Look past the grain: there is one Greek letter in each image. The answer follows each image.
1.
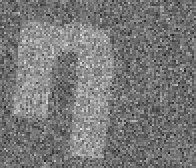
light eta
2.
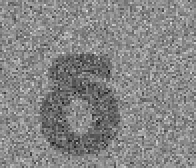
dark delta
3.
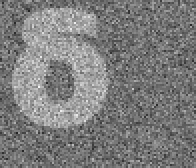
light delta
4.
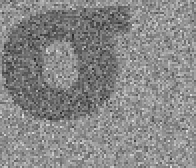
dark sigma
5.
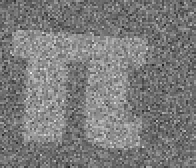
light pi
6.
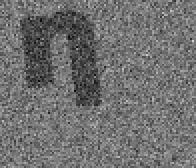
dark eta
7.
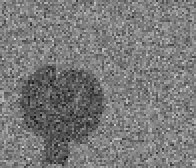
dark phi
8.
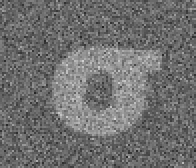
light sigma
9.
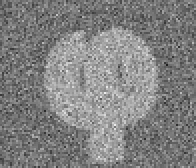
light phi
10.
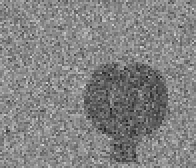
dark phi
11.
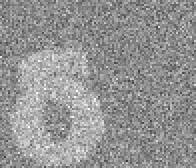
light delta
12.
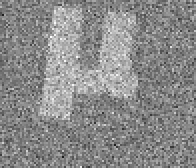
light mu
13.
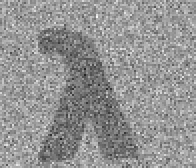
dark lambda
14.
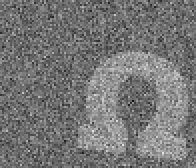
light omega
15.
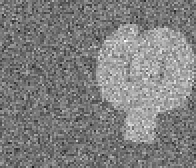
light phi
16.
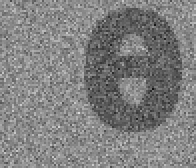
dark theta
